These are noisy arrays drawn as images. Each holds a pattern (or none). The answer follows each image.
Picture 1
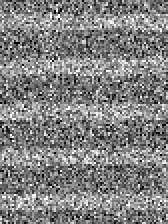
horizontal stripes
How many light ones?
5
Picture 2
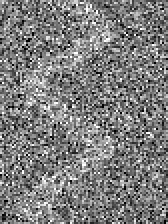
a wavy band
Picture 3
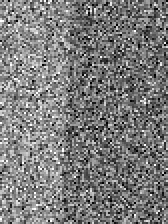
a sharp edge
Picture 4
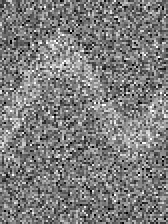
a wavy band
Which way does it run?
left to right
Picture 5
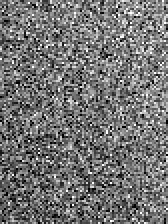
a smooth slope
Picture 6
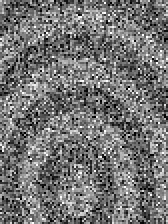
rings round one point
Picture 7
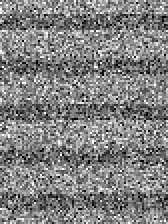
horizontal stripes
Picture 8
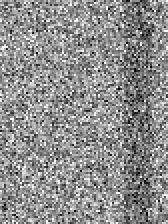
one vertical stripe
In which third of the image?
right
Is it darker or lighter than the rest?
darker
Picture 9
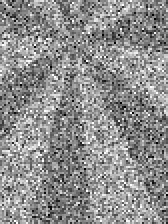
spokes from one point
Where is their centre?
top middle
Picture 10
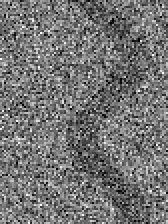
a wavy band
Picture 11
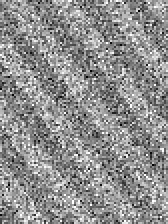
diagonal stripes
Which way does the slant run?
top left to bottom right
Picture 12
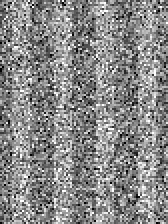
vertical stripes
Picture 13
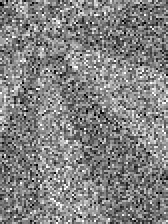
spokes from one point
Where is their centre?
top left
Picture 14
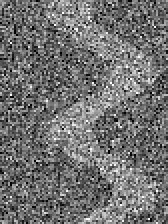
a wavy band
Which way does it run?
top to bottom
